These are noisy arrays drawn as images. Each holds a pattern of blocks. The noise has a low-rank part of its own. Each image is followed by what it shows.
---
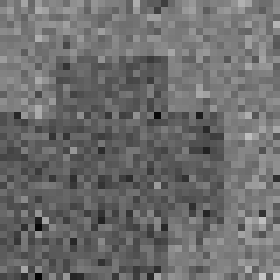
mirrored about the diagonal from the bottom left
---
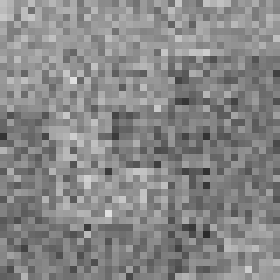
no symmetry
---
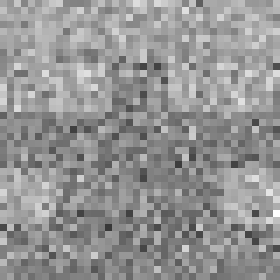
left and right mirror each other
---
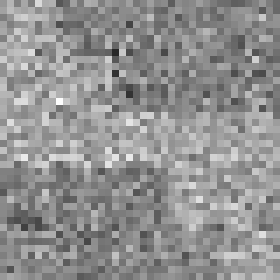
the same after a half turn
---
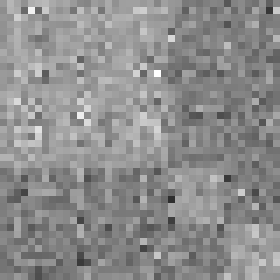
mirrored about the diagonal from the top left
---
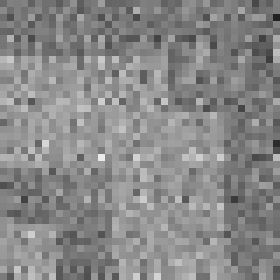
mirrored about the diagonal from the bottom left
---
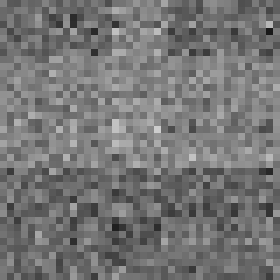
left and right mirror each other
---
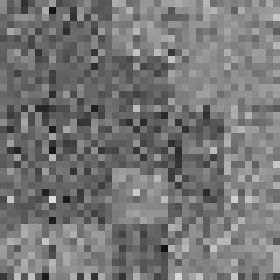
no symmetry
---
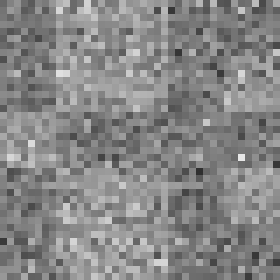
top and bottom mirror each other
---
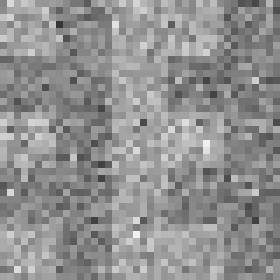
top and bottom mirror each other
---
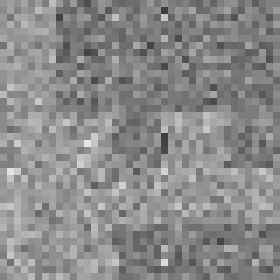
no symmetry
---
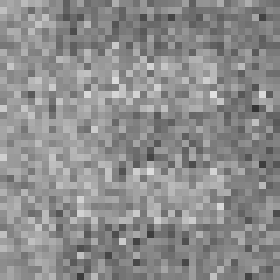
top and bottom mirror each other
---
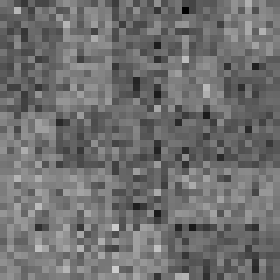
mirrored about the diagonal from the bottom left
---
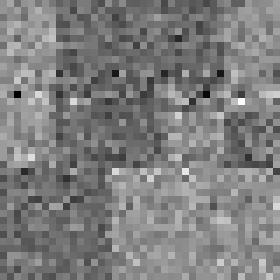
no symmetry
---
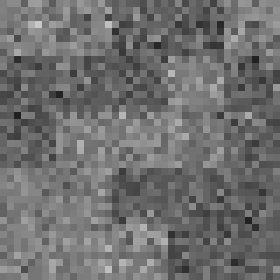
no symmetry
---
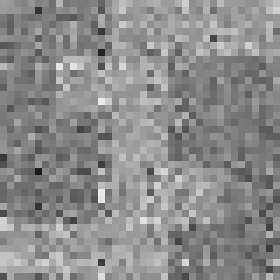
the same after a half turn
